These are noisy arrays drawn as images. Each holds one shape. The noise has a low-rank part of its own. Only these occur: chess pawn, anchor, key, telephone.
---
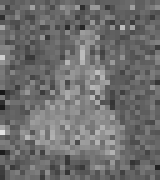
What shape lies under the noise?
chess pawn
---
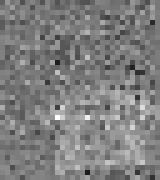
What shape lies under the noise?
telephone
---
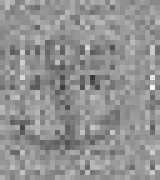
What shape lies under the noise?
anchor
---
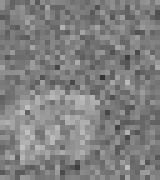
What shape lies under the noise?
telephone
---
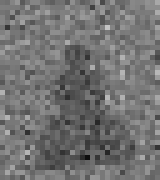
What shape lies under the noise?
chess pawn
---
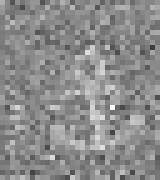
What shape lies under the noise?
anchor
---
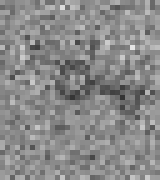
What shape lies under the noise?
key
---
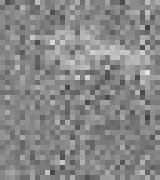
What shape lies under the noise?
key
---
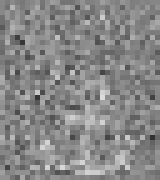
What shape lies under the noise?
anchor
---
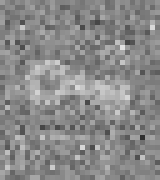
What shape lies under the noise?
key
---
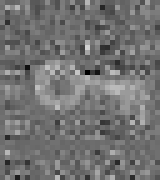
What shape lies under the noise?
key
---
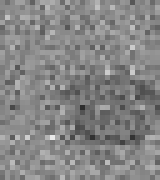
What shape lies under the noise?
telephone
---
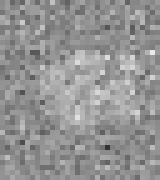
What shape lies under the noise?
telephone
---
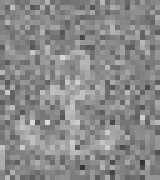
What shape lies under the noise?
anchor
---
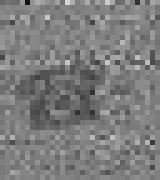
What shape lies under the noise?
telephone
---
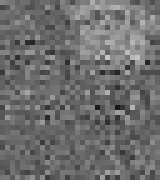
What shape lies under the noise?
telephone
